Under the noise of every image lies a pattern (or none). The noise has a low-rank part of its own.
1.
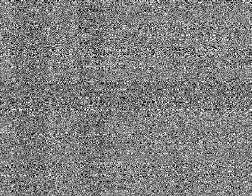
bands of rows crossing bands of columns
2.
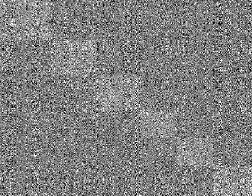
blocks along the diagonal
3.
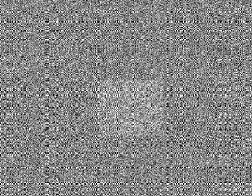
one block
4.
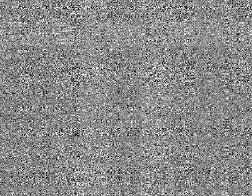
bands of rows crossing bands of columns
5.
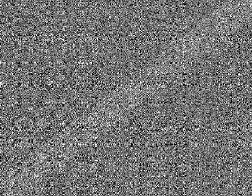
a diagonal band
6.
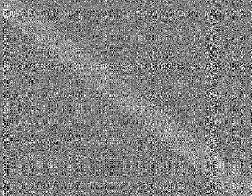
a diagonal band
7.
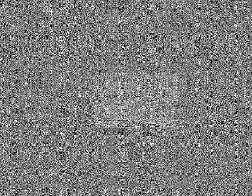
one block
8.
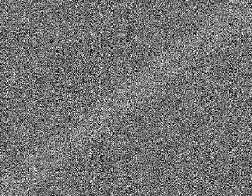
a diagonal band
